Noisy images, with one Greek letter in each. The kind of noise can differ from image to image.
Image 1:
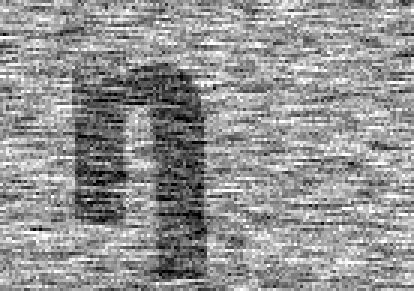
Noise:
streaked along the rows
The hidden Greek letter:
eta
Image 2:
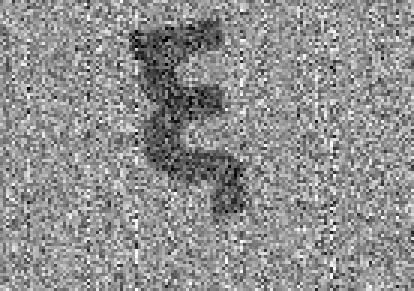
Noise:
columns of uneven size
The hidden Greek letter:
xi
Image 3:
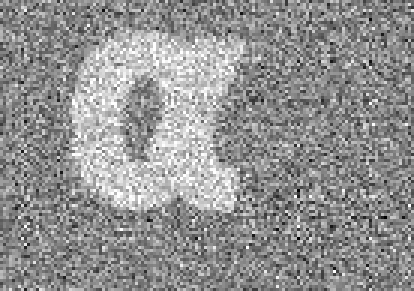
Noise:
low rank plus noise
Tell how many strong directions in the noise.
two
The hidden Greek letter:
alpha
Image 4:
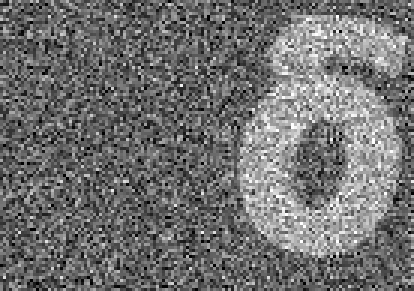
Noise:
low rank plus noise
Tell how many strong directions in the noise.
two
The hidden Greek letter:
delta
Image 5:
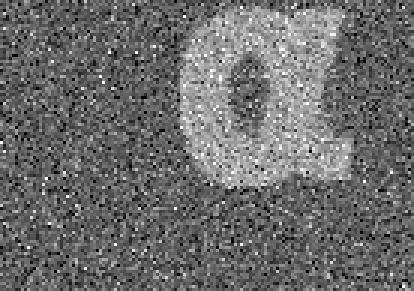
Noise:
heavy tails
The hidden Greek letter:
alpha
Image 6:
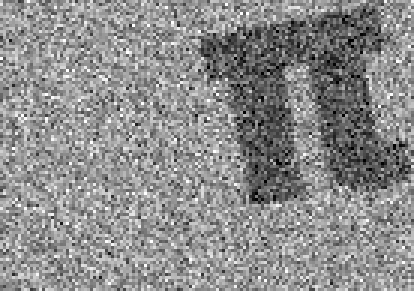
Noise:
independent entries
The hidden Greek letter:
pi
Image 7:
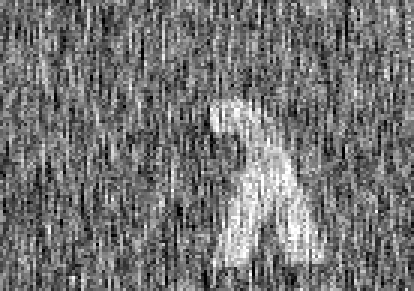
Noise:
streaked along the columns
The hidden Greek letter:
lambda
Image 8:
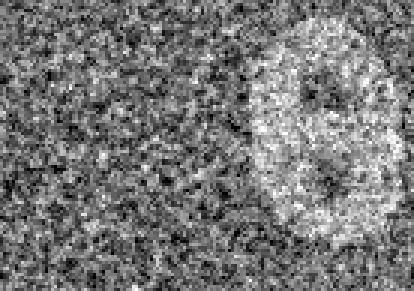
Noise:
blotchy
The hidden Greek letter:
theta
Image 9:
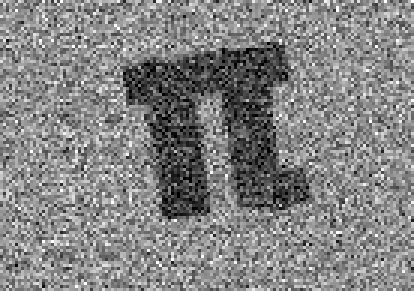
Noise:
low rank plus noise
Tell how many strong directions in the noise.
one
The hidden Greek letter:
pi
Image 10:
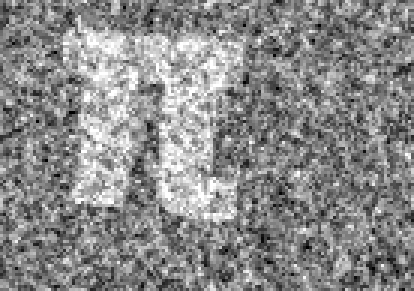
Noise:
blotchy
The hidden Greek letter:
pi
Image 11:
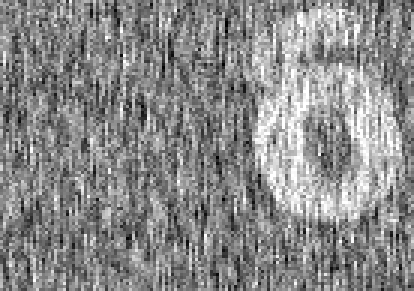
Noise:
streaked along the columns
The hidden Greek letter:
delta
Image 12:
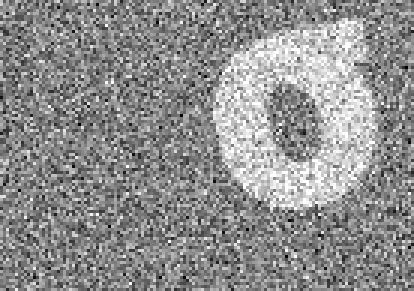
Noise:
independent entries
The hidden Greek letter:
sigma
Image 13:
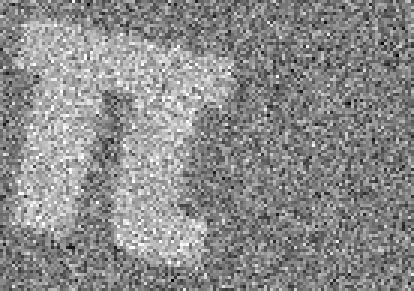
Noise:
independent entries
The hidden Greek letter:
pi
